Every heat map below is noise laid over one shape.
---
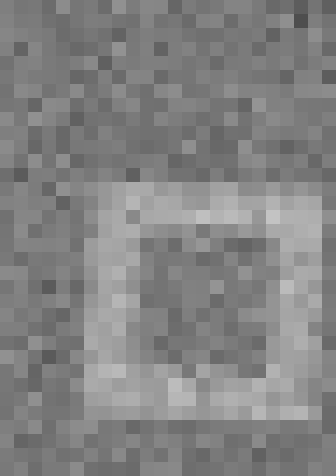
square frame
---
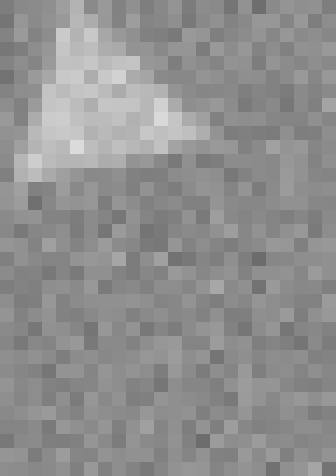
triangle
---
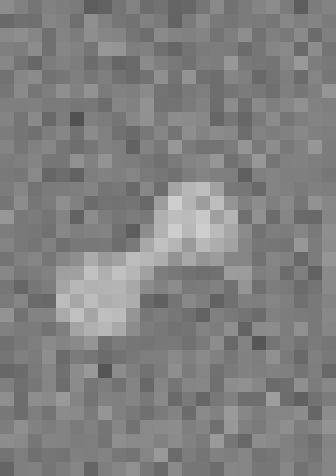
dumbbell
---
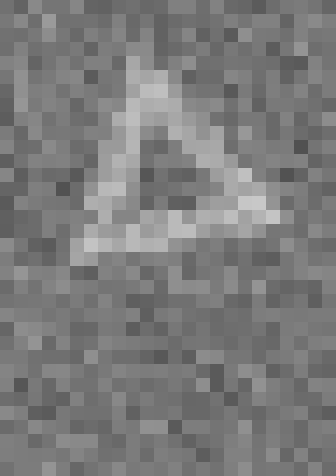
triangle frame
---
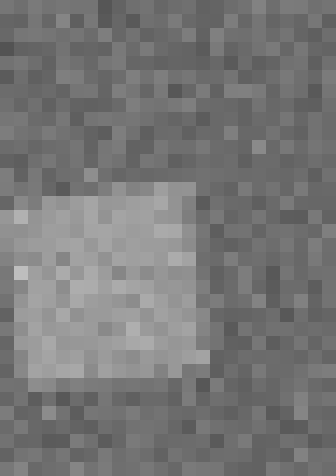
square
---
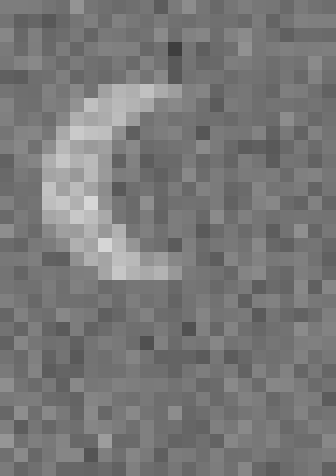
crescent
